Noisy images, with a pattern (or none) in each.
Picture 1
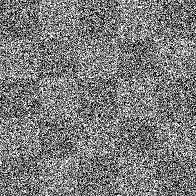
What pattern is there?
a checkerboard
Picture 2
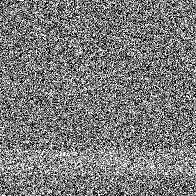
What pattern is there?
one band of rows
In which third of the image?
bottom
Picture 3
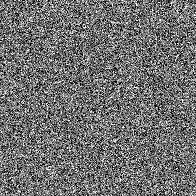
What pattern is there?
only noise
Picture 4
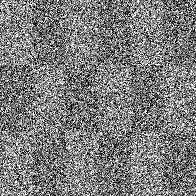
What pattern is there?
a checkerboard
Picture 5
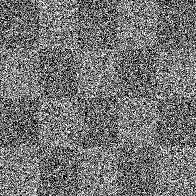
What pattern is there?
a checkerboard
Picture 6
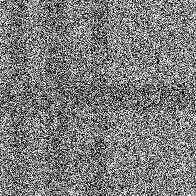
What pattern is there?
bands of rows crossing bands of columns
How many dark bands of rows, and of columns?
1 and 3
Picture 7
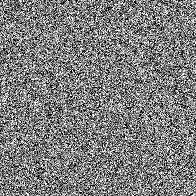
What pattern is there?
only noise
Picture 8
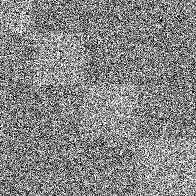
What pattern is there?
blocks along the diagonal
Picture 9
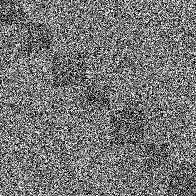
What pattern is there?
blocks along the diagonal
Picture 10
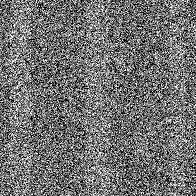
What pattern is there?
bands of columns
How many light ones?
3
